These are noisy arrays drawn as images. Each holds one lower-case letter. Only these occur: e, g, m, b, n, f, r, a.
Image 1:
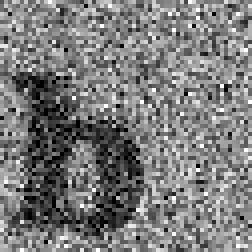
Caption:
dark b
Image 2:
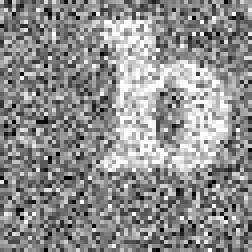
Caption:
light b
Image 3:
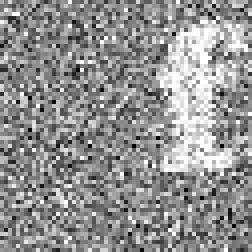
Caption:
light f
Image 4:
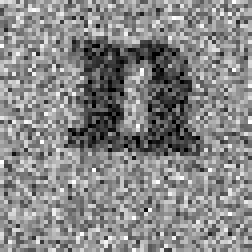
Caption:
dark n
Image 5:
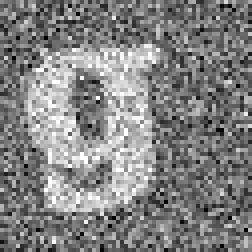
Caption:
light g
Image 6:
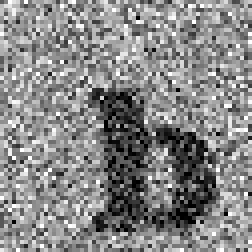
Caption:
dark b
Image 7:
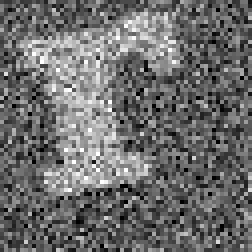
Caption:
light r
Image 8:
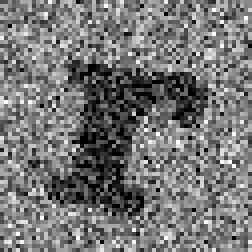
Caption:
dark r
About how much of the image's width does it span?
two thirds
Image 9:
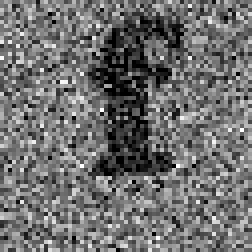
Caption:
dark f
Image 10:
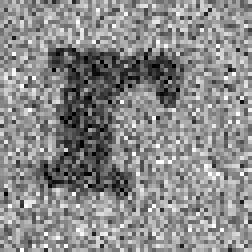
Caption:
dark r
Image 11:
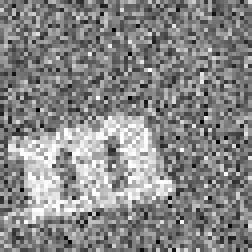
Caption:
light m
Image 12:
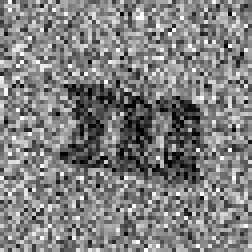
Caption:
dark m
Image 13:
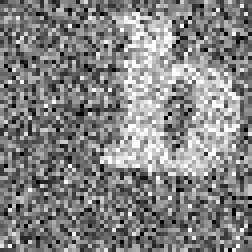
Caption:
light b
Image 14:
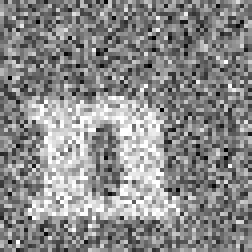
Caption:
light n
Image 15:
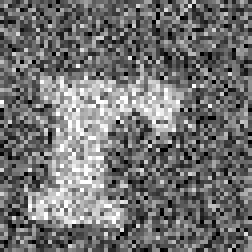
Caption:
light r
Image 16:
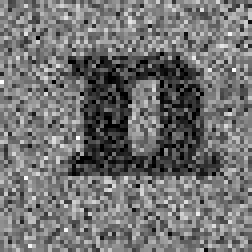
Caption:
dark n
